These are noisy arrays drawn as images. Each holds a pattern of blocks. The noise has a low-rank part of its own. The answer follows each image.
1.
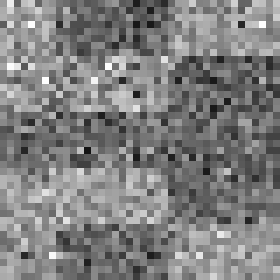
top and bottom mirror each other
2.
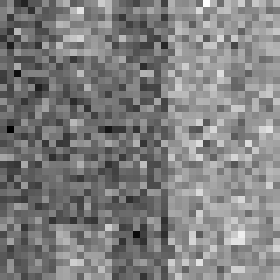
top and bottom mirror each other
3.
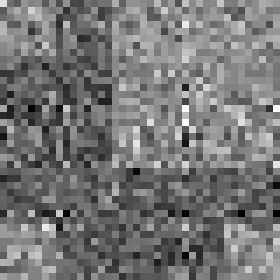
mirrored about the diagonal from the bottom left
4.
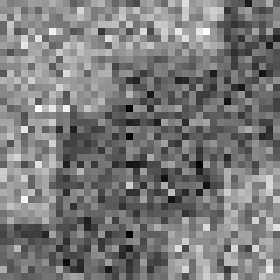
mirrored about the diagonal from the top left
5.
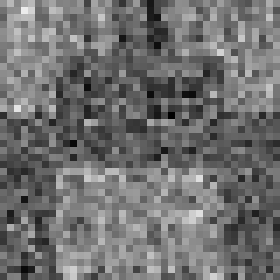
left and right mirror each other
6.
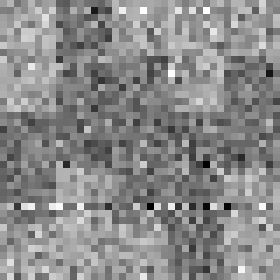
the same after a half turn
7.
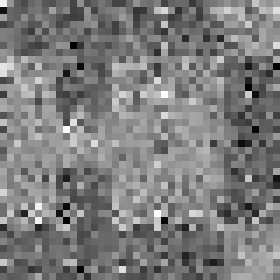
top and bottom mirror each other
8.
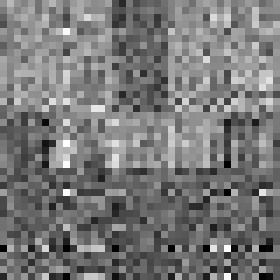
left and right mirror each other
